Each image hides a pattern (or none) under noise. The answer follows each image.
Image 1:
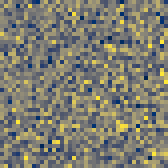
only noise
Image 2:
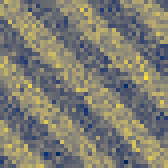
diagonal stripes
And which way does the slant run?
top left to bottom right
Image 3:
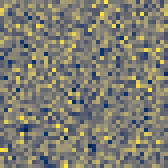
only noise
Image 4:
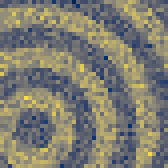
rings round one point
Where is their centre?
bottom left
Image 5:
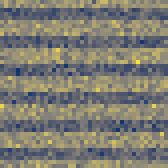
horizontal stripes
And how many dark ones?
6
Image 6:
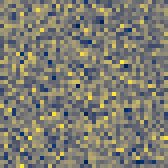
only noise
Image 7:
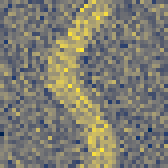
a wavy band
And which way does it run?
top to bottom
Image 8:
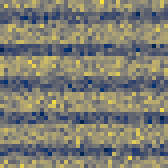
horizontal stripes
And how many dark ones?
5
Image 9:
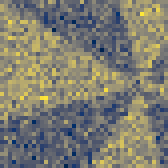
spokes from one point
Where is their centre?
middle right
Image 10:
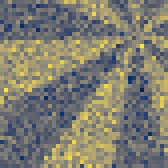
spokes from one point
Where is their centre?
top right
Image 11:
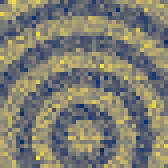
rings round one point
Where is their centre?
bottom middle
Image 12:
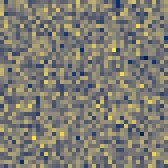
only noise
